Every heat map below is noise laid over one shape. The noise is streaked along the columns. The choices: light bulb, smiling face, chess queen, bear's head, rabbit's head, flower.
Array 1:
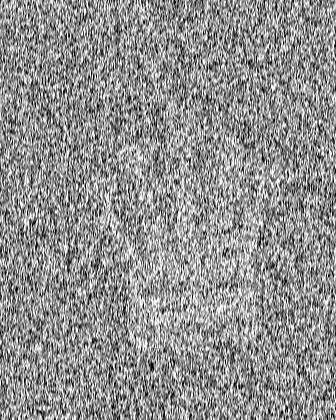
chess queen
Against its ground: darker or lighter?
lighter
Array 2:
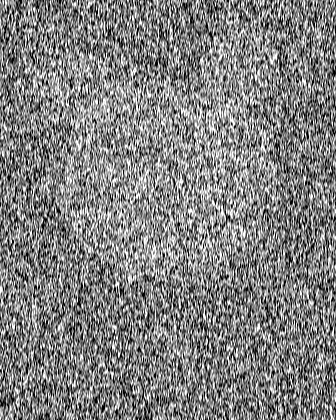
bear's head
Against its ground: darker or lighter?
lighter
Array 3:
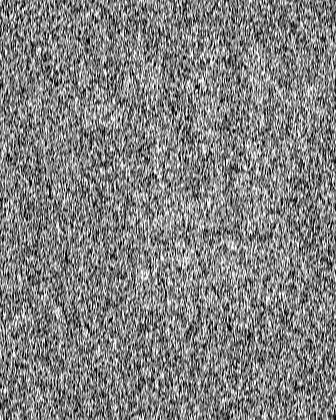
chess queen
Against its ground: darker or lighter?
lighter
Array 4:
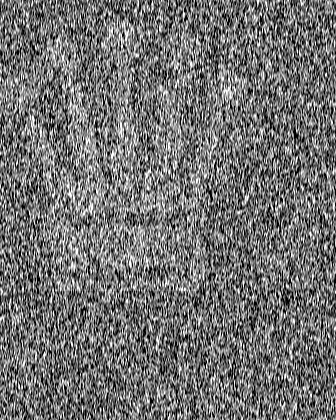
chess queen
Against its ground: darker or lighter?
lighter
